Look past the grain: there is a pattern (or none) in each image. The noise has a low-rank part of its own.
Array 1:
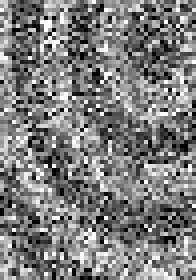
rings round one point
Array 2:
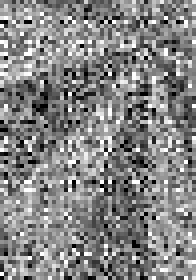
spokes from one point
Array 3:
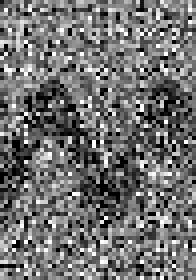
a wavy band
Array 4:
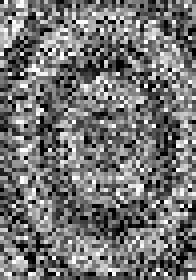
rings round one point
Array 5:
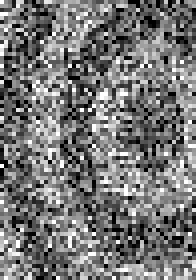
rings round one point
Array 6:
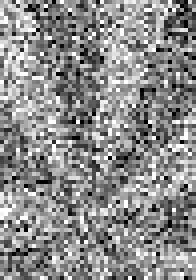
spokes from one point
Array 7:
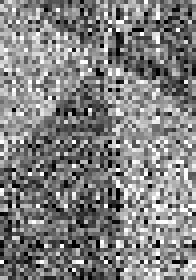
spokes from one point
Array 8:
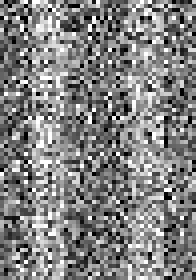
vertical stripes
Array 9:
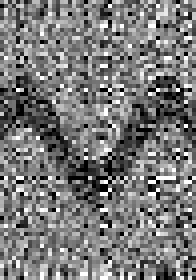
a wavy band
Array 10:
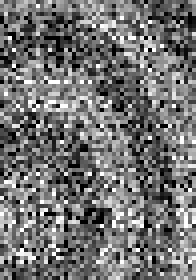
rings round one point
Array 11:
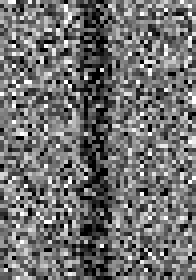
one vertical stripe
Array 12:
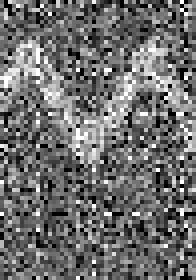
a wavy band
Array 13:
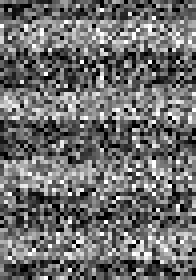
horizontal stripes
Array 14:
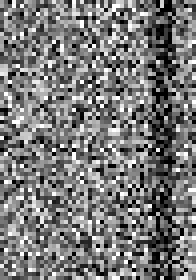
one vertical stripe
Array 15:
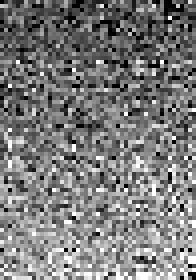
a smooth slope
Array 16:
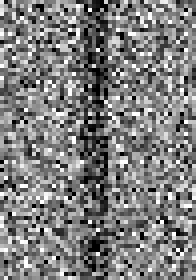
one vertical stripe
